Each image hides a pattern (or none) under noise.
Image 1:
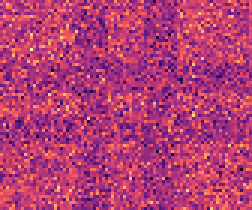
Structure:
bands of rows crossing bands of columns
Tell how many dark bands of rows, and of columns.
2 and 2
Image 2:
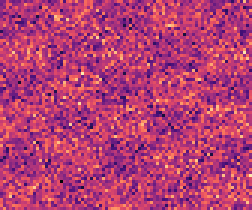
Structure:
a checkerboard
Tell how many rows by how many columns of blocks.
6 by 5
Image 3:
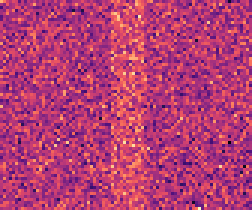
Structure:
one band of columns
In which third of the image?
middle
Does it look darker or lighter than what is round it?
lighter
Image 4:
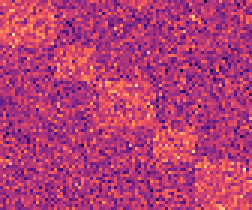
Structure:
blocks along the diagonal
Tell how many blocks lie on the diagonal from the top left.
5
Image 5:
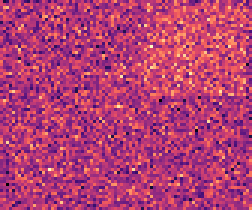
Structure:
one block
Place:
top right
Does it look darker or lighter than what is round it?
lighter
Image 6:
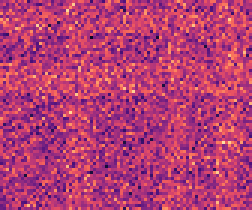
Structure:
bands of rows crossing bands of columns
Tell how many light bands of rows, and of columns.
2 and 3
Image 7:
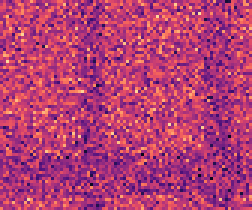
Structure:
bands of rows crossing bands of columns
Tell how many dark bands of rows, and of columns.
1 and 2
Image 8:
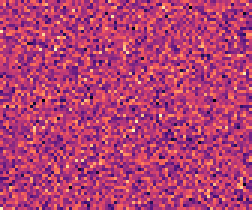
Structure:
only noise
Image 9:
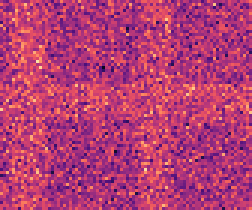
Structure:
bands of rows crossing bands of columns
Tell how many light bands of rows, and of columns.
1 and 2
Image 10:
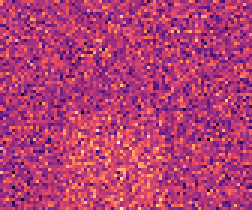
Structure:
one block
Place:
bottom middle
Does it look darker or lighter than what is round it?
lighter
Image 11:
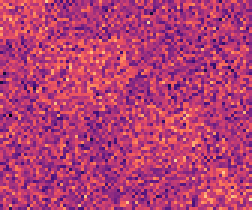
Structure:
blocks along the diagonal
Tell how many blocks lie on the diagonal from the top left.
4
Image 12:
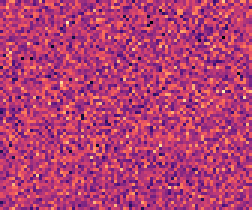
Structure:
only noise
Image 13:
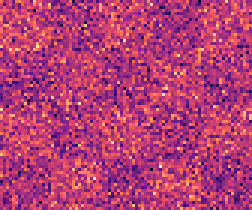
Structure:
a checkerboard
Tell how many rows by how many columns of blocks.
4 by 5
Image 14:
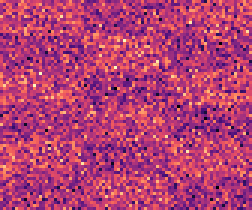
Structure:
a checkerboard
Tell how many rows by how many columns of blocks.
6 by 3
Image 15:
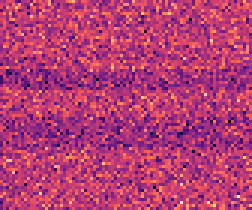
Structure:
bands of rows
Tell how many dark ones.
2
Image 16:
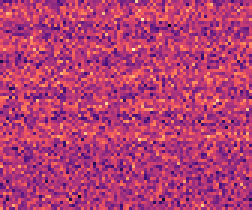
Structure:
bands of rows
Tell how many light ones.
5
